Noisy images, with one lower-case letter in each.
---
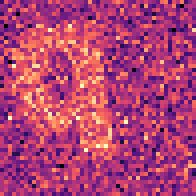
light q
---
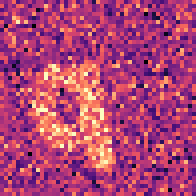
light q
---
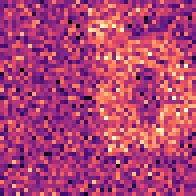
light b
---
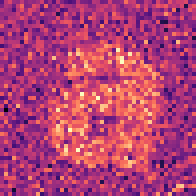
light a
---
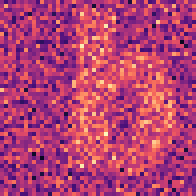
light b
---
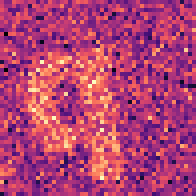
light q
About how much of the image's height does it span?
two thirds
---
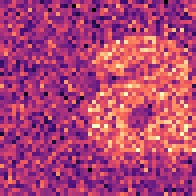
light a
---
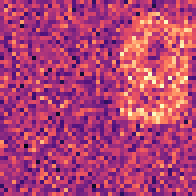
light g
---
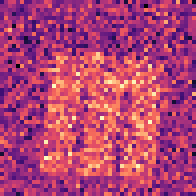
light m
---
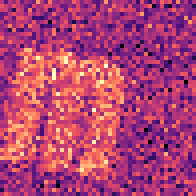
light m
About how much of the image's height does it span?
two thirds
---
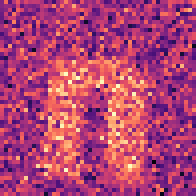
light n
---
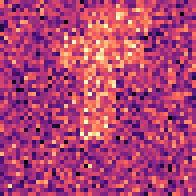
light f
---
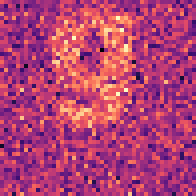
light g
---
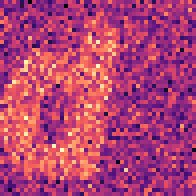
light d
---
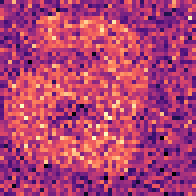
light a
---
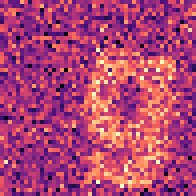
light g
